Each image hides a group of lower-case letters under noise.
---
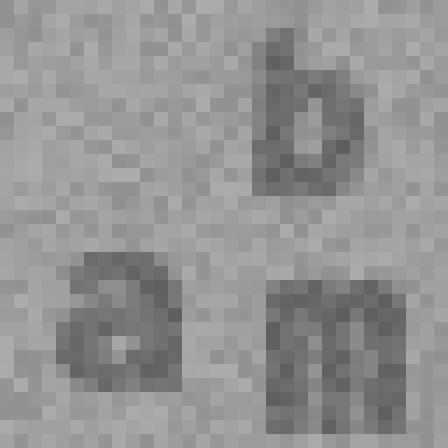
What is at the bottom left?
a
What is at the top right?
b
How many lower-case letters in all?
3
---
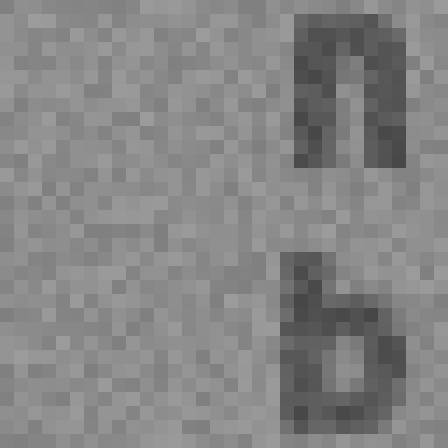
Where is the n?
top right
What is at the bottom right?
b
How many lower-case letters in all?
2
